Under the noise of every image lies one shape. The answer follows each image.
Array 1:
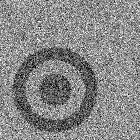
bullseye
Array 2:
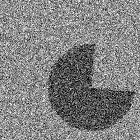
disc with a wedge cut out
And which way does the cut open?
up and right
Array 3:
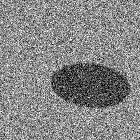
ellipse
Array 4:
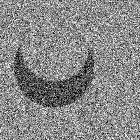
crescent
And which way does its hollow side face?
up
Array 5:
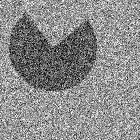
disc with a wedge cut out
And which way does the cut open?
up
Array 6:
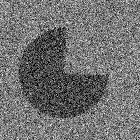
disc with a wedge cut out
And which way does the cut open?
up and right
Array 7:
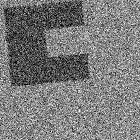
square with a notch
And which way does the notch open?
right
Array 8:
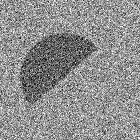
half disc
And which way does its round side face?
up and left
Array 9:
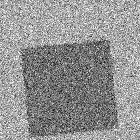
square
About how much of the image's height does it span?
two thirds
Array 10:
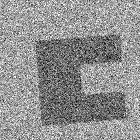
square with a notch
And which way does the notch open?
right
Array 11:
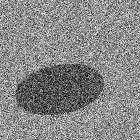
ellipse
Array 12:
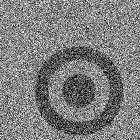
bullseye
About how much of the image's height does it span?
two thirds
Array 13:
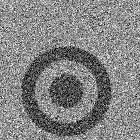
bullseye
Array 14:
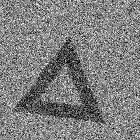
triangle frame
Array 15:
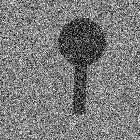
lollipop
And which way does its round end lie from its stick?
up
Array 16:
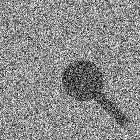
lollipop
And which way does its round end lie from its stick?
up and left
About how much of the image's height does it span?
half
